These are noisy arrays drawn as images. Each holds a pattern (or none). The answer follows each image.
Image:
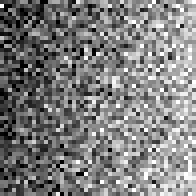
a smooth slope
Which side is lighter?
right
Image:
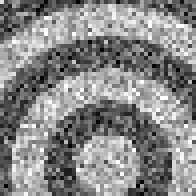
rings round one point
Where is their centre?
bottom middle
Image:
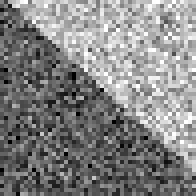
a sharp edge
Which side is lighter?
top right
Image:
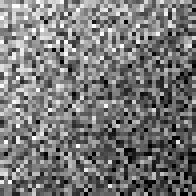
a smooth slope
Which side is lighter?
top left
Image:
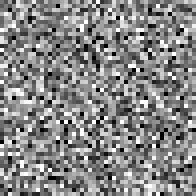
only noise
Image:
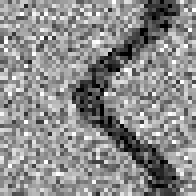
a wavy band
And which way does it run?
top to bottom
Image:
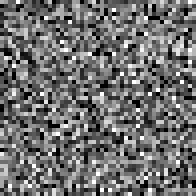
only noise
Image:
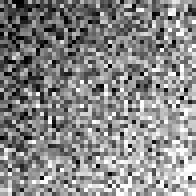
a smooth slope
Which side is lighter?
bottom right
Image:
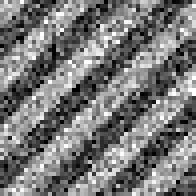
diagonal stripes
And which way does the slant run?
bottom left to top right
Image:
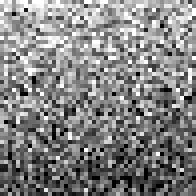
a smooth slope
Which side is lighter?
top
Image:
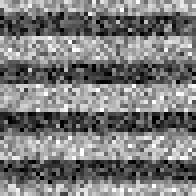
horizontal stripes
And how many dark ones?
4
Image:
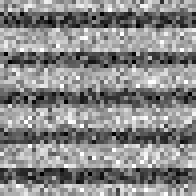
horizontal stripes
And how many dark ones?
5
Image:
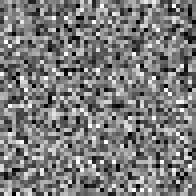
only noise
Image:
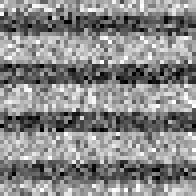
horizontal stripes
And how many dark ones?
4
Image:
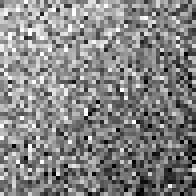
a smooth slope
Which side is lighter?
top left
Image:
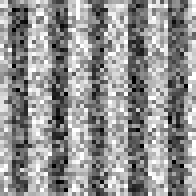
vertical stripes
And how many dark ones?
5
